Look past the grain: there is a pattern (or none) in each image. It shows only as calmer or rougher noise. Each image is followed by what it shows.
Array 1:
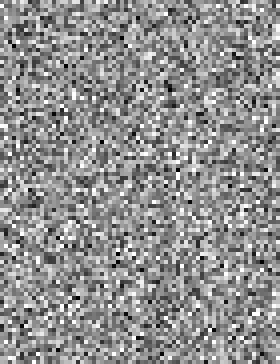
only noise
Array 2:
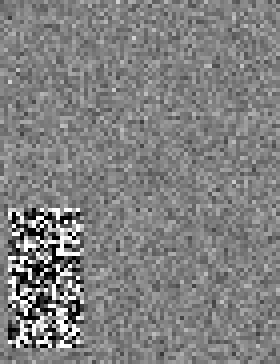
one block
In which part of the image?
bottom left
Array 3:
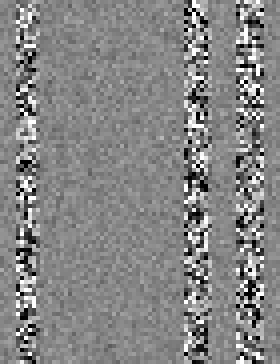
bands of columns
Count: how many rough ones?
3
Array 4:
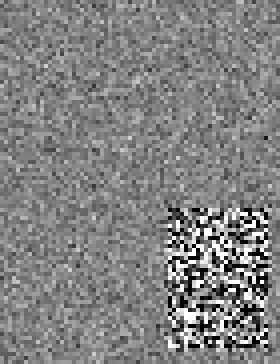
one block
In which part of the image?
bottom right
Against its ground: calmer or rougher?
rougher
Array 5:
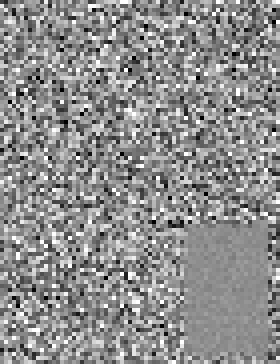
one block
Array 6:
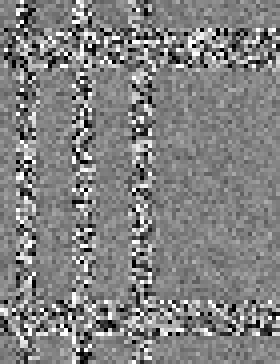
bands of rows crossing bands of columns
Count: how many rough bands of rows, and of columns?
2 and 3
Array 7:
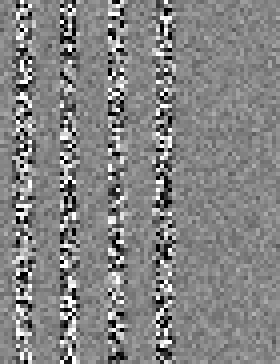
bands of columns
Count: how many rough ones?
4
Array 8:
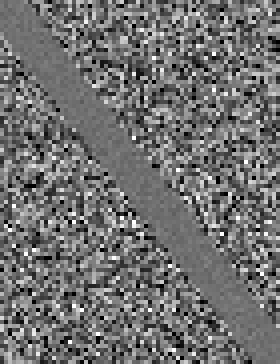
a diagonal band
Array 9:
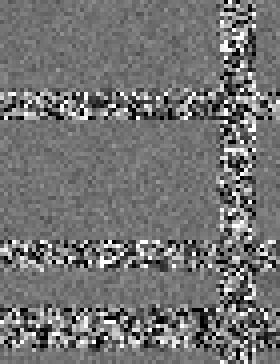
bands of rows crossing bands of columns
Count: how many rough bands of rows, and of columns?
3 and 1
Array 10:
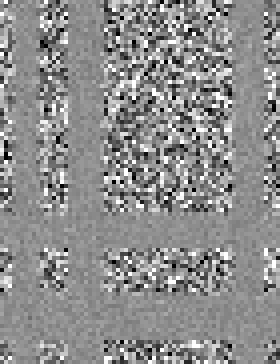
bands of rows crossing bands of columns
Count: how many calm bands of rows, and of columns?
2 and 3
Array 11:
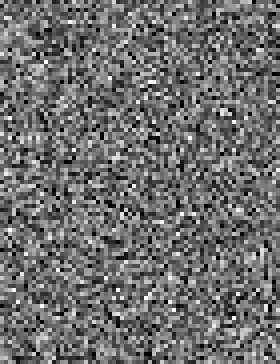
only noise
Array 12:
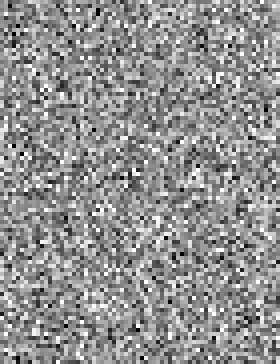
only noise
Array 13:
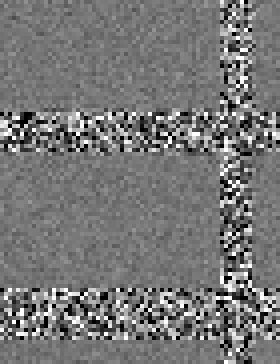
bands of rows crossing bands of columns
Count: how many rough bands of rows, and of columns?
2 and 1
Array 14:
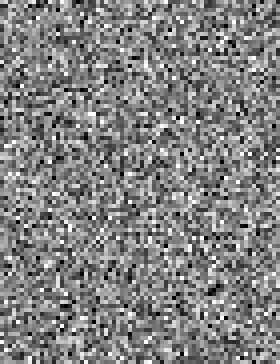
only noise
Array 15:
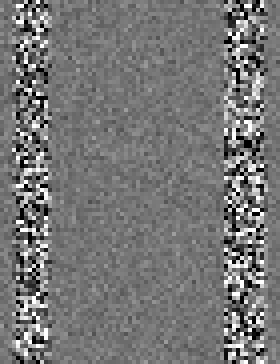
bands of columns
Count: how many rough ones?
2
